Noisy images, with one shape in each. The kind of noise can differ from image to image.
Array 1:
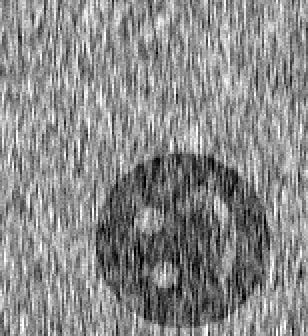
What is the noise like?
streaked along the columns
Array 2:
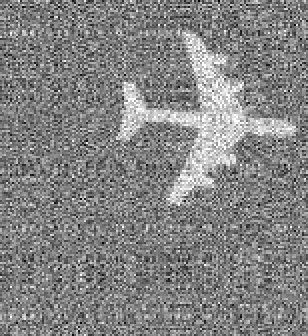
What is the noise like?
low rank plus noise
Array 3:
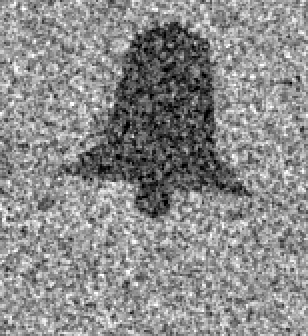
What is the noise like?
blotchy
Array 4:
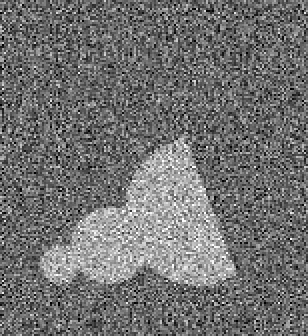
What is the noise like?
low rank plus noise
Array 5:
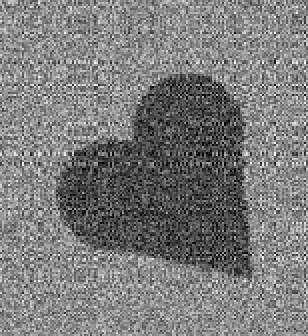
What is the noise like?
low rank plus noise
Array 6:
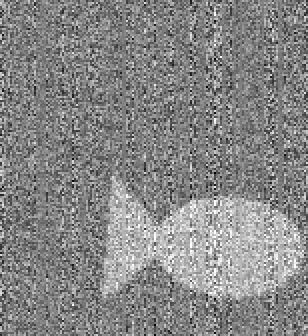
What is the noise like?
columns of uneven size
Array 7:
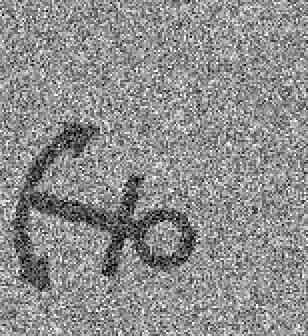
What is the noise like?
independent entries
